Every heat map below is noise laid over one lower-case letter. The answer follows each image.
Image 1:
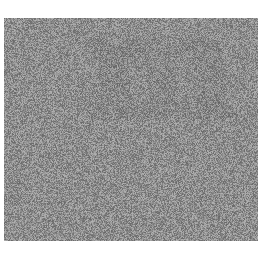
m
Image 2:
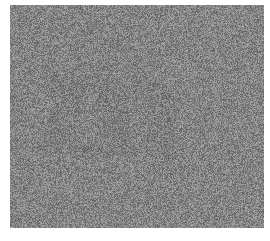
m
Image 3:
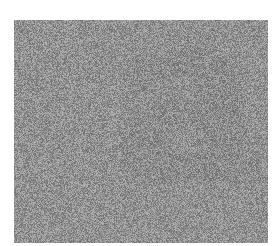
a
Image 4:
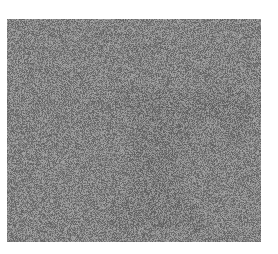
r
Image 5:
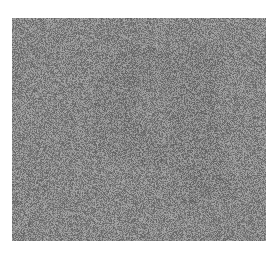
q
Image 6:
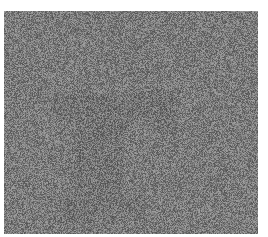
r
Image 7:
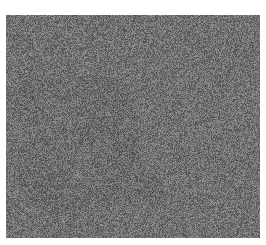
a
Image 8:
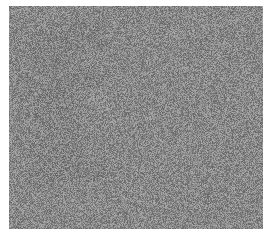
f
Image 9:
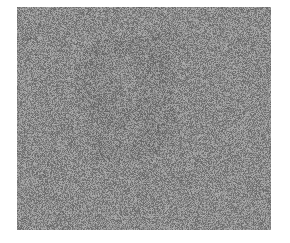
g
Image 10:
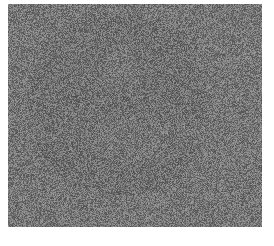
e
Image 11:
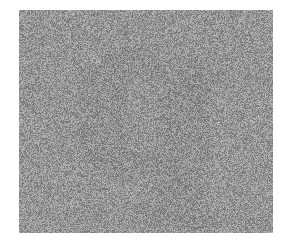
q
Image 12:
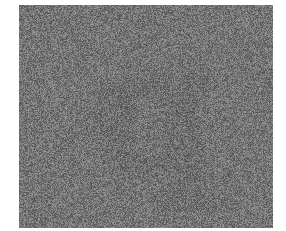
q
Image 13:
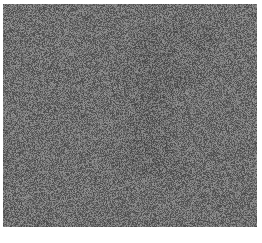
f
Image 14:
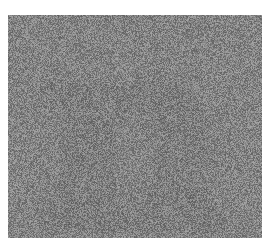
n
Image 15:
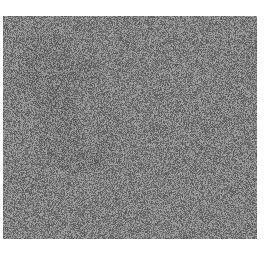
t
